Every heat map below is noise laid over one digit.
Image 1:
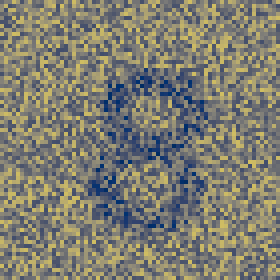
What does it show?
dark 8
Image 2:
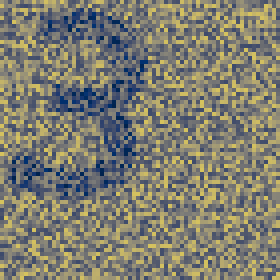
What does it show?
dark 3
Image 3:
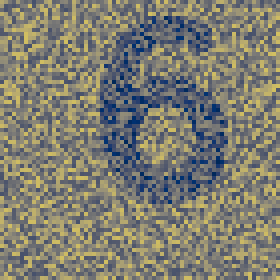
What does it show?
dark 6
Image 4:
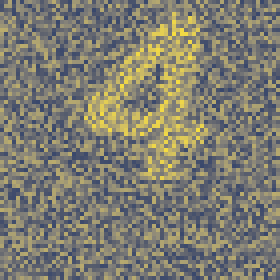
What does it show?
light 4
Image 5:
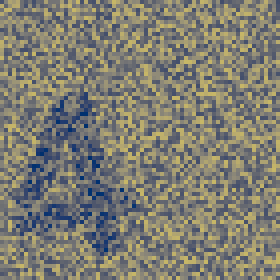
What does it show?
dark 4
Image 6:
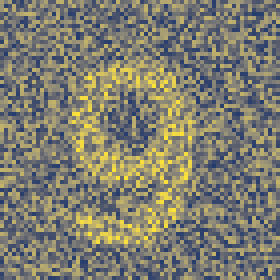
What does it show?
light 9
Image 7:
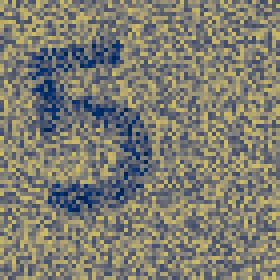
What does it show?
dark 5
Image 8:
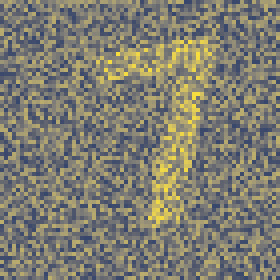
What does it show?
light 7
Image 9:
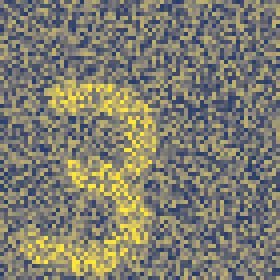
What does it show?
light 3
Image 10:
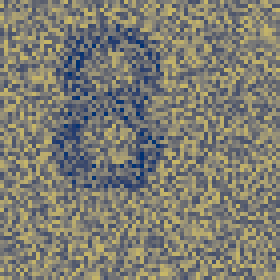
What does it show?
dark 8
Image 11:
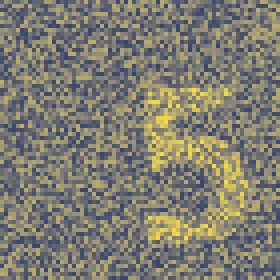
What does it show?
light 5
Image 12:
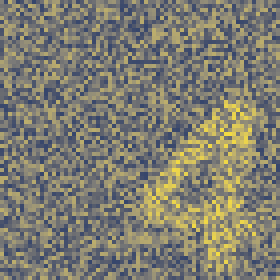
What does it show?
light 4
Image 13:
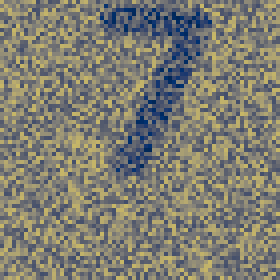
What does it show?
dark 7
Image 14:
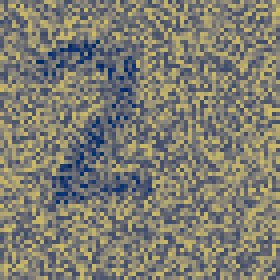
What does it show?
dark 2
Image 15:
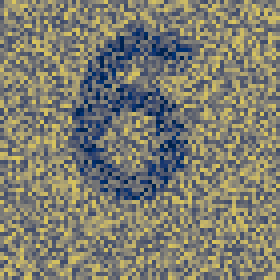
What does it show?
dark 6
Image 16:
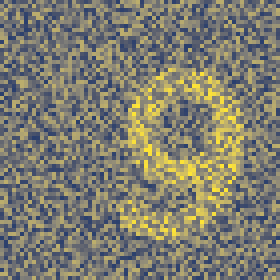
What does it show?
light 9
